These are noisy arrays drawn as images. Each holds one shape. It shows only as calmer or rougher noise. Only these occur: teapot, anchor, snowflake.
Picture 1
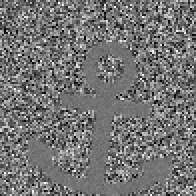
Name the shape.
anchor
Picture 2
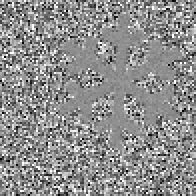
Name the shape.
snowflake
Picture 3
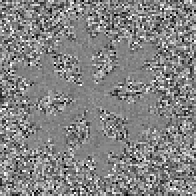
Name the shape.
snowflake
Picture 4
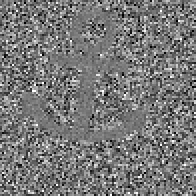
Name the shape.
anchor
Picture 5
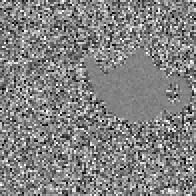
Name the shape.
teapot
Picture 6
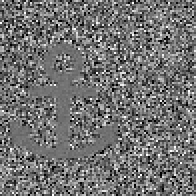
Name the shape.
anchor
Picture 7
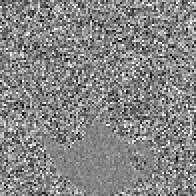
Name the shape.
teapot
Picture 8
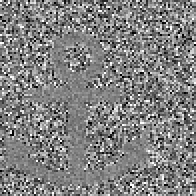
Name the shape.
anchor
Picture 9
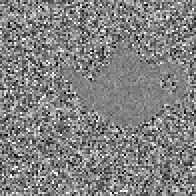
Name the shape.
teapot
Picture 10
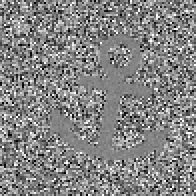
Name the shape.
anchor
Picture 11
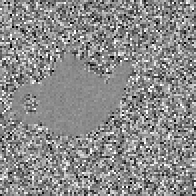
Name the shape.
teapot
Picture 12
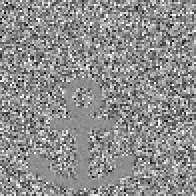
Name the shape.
anchor
